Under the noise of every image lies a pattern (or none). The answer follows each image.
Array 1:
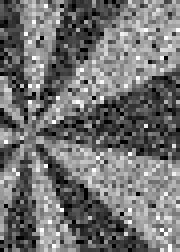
spokes from one point
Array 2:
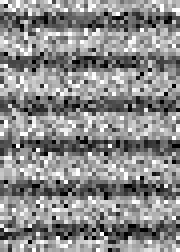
horizontal stripes
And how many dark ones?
6
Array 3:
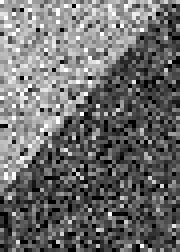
a sharp edge
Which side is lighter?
top left
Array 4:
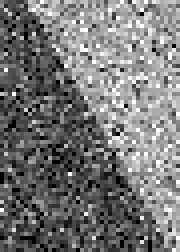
a sharp edge
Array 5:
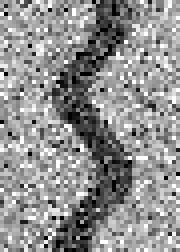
a wavy band
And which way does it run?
top to bottom
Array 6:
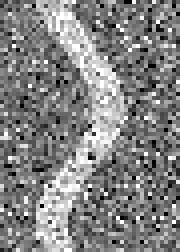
a wavy band
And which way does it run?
top to bottom
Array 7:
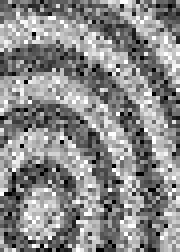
rings round one point
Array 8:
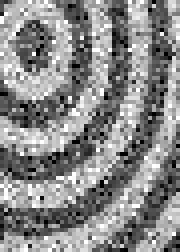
rings round one point
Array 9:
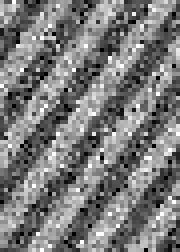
diagonal stripes
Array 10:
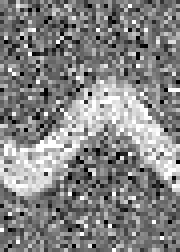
a wavy band
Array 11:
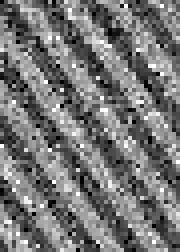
diagonal stripes
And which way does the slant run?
top left to bottom right
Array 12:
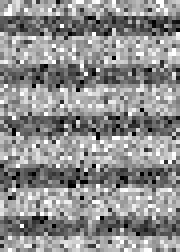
horizontal stripes
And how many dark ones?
5
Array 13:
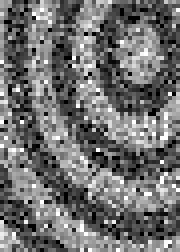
rings round one point
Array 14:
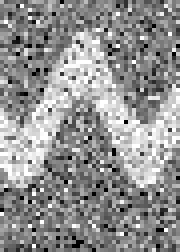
a wavy band
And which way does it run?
left to right
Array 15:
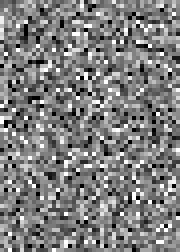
only noise
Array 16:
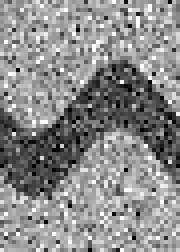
a wavy band
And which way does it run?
left to right
